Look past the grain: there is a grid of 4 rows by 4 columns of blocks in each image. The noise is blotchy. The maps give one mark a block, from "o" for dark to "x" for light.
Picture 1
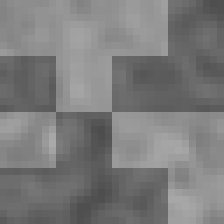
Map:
x x x o
o x o o
x o x x
o o o x
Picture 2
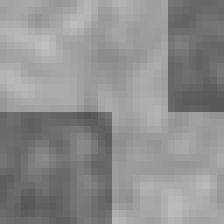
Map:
x x x o
x x x o
o o x x
o o x x
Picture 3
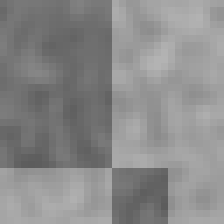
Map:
o o x x
o o x x
o o x x
x x o x
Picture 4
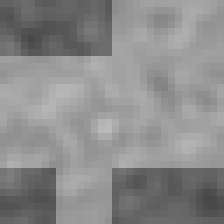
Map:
o o x x
x x x x
x x x x
o x o o
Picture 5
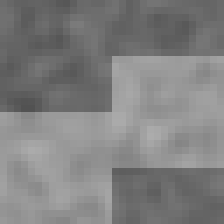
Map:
o o o o
o o x x
x x x x
x x o o
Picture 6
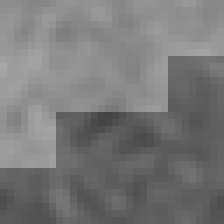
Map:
x x x x
x x x o
x o o o
o o o o
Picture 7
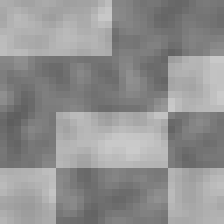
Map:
x x o o
o o o x
o x x o
x o o x
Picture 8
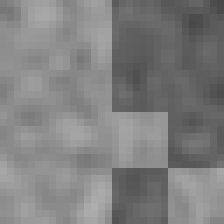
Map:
x x o o
x x o o
x x x o
x x o x
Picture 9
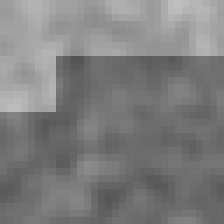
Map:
x x x x
x o o o
o o o o
o o o o
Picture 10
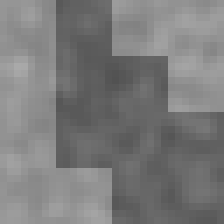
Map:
x o x x
x o o x
x o o o
x x o o
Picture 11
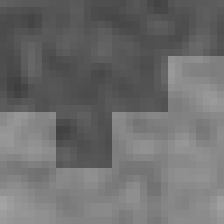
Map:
o o o o
o o o x
x o x x
x x x x
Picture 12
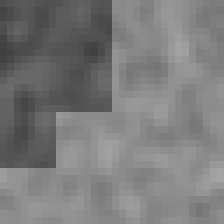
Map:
o o x x
o o x x
o x x x
x x x x
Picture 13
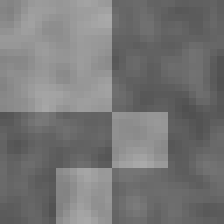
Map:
x x o o
x x o o
o o x o
o x o o
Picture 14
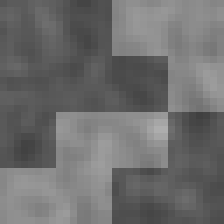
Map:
o o x x
o o o x
o x x o
x x o o
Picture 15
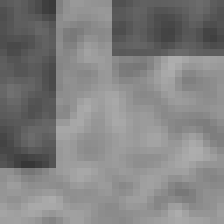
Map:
o x o o
o x x x
o x x x
x x x x
